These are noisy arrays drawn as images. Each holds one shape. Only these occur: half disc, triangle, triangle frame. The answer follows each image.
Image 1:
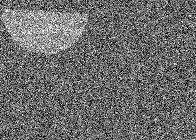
light half disc, top left
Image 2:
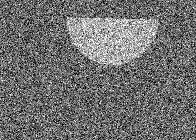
light half disc
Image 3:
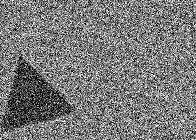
dark triangle
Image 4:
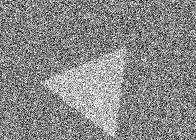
light triangle
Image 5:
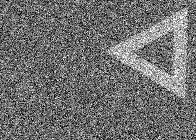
light triangle frame
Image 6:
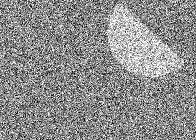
light half disc
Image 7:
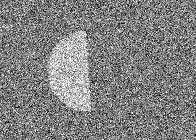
light half disc
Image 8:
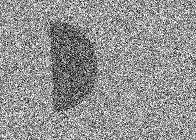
dark half disc
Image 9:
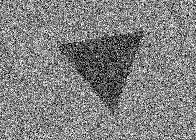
dark triangle
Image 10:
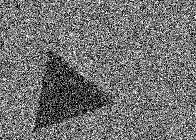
dark triangle
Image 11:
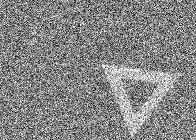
light triangle frame
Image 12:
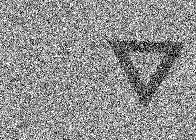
dark triangle frame
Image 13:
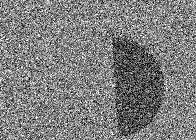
dark half disc
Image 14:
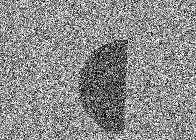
dark half disc
